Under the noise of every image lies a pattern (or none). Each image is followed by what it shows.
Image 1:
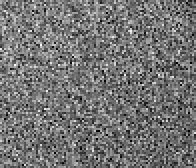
a smooth slope
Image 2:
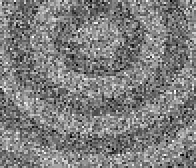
rings round one point
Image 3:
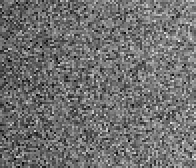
a smooth slope
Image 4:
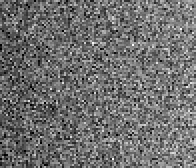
a smooth slope
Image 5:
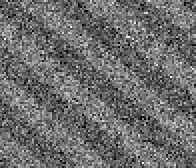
diagonal stripes
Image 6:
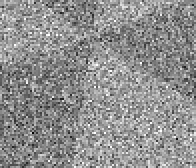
spokes from one point
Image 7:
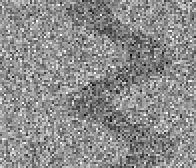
a wavy band
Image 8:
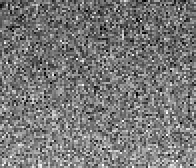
a smooth slope
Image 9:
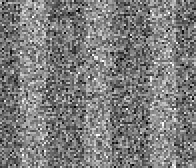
vertical stripes
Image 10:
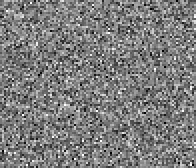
only noise
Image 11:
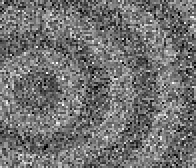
rings round one point
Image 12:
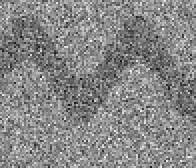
a wavy band
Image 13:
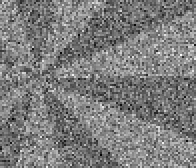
spokes from one point
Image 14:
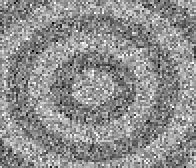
rings round one point
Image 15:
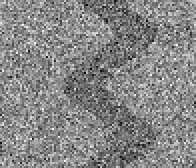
a wavy band
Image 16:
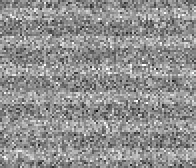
horizontal stripes
